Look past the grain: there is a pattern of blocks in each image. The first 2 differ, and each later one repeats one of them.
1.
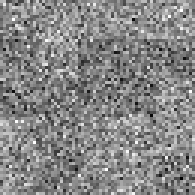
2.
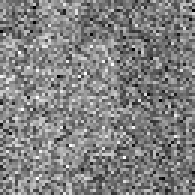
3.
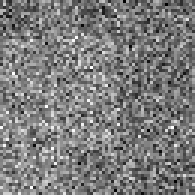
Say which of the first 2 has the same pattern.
2
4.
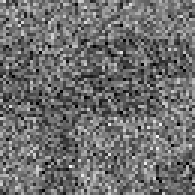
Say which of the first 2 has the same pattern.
1
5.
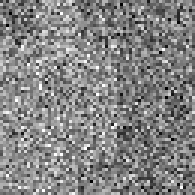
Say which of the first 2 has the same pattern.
2
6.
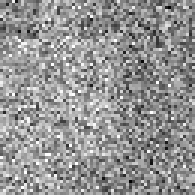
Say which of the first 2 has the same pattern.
2
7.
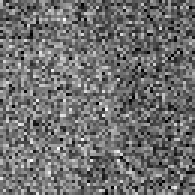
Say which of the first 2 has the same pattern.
2
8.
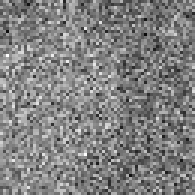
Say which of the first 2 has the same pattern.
2
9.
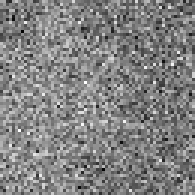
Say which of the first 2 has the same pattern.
2
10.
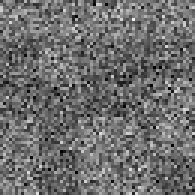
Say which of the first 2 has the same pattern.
1
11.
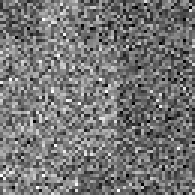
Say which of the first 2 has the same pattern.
2
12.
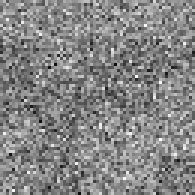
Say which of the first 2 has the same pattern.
1
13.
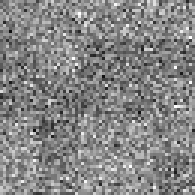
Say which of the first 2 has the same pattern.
1
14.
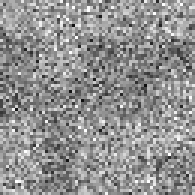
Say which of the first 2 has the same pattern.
1
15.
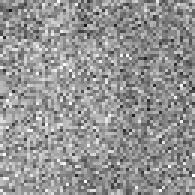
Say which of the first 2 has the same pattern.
2
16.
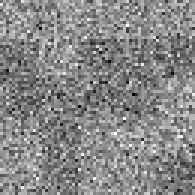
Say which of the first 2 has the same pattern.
1
